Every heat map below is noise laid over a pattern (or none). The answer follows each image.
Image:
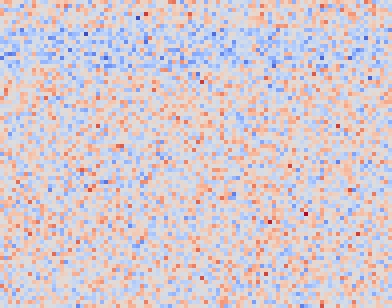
one horizontal stripe
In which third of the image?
top
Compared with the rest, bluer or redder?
bluer
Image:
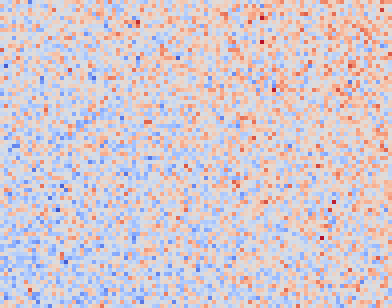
a smooth slope
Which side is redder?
top right
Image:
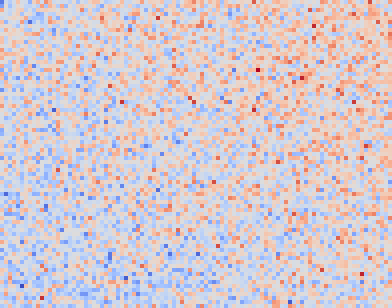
a smooth slope
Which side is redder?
top right
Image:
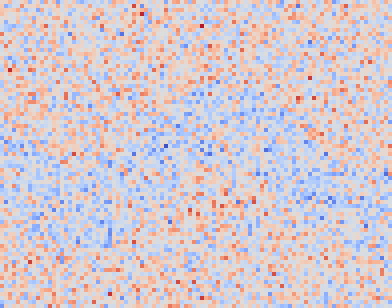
a wavy band
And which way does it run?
left to right
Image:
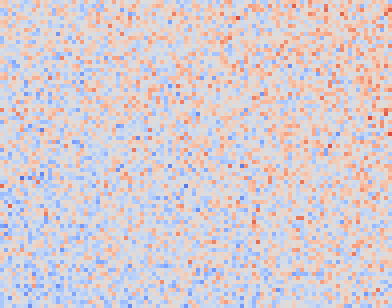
a smooth slope
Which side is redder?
top right
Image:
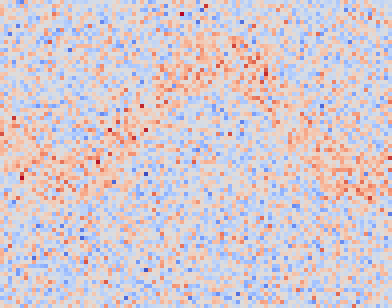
a wavy band
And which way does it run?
left to right
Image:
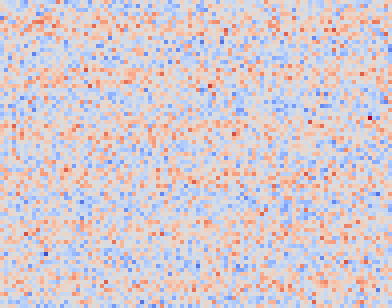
horizontal stripes
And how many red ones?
6
